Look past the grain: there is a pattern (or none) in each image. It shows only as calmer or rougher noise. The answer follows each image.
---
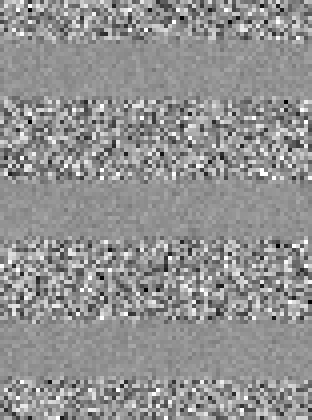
horizontal stripes
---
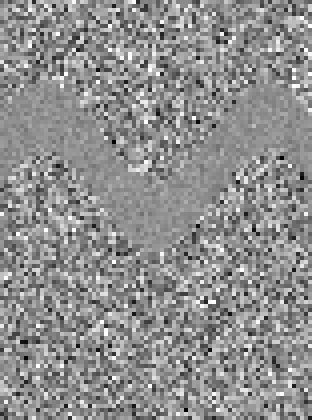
a wavy band
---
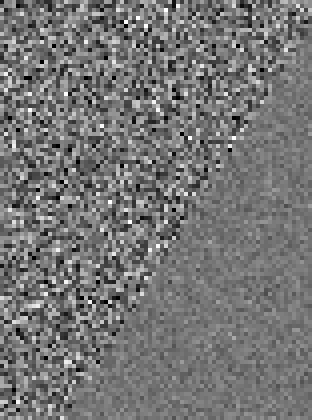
a sharp edge
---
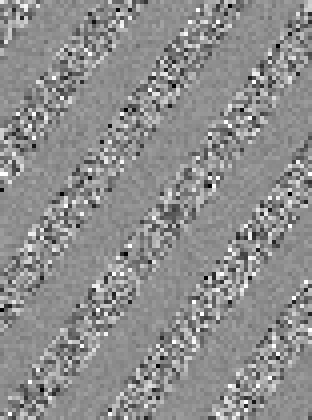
diagonal stripes
